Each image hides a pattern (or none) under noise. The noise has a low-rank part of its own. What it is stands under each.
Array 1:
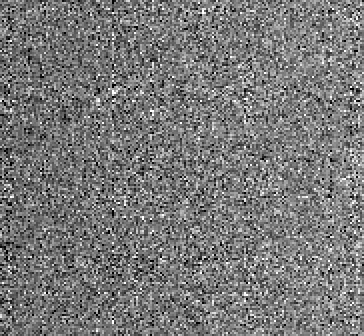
a smooth slope
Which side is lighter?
right
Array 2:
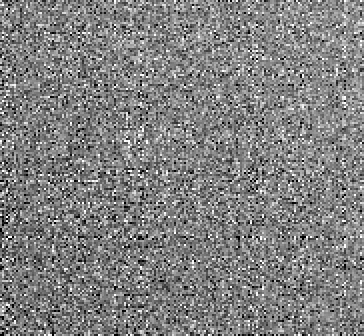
a smooth slope
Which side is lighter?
top right
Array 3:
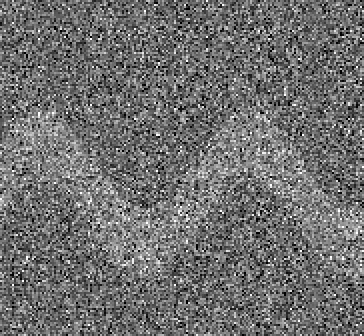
a wavy band
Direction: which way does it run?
left to right
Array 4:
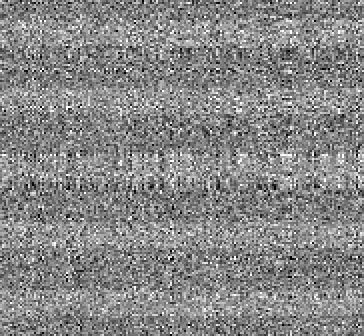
horizontal stripes
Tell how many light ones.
5
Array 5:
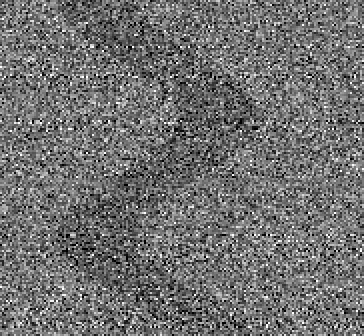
a wavy band
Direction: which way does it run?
top to bottom
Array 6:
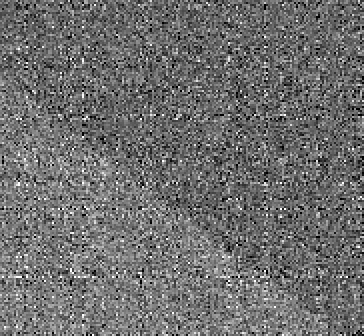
a sharp edge
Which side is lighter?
bottom left
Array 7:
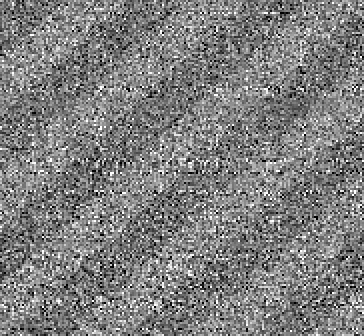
diagonal stripes
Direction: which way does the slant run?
bottom left to top right
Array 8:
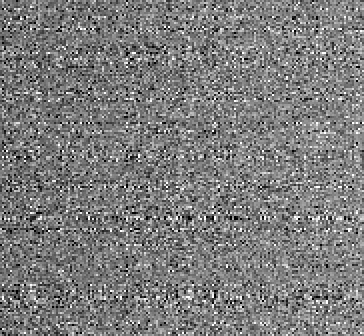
a smooth slope
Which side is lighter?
right
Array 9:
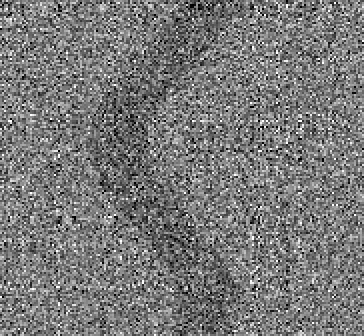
a wavy band
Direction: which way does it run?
top to bottom
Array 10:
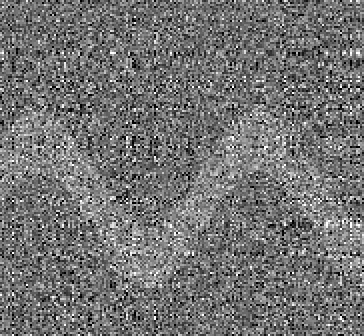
a wavy band
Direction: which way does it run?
left to right
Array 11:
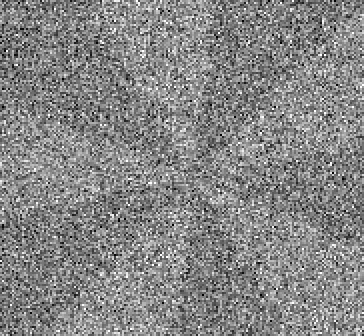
spokes from one point
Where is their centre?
centre
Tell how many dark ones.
5
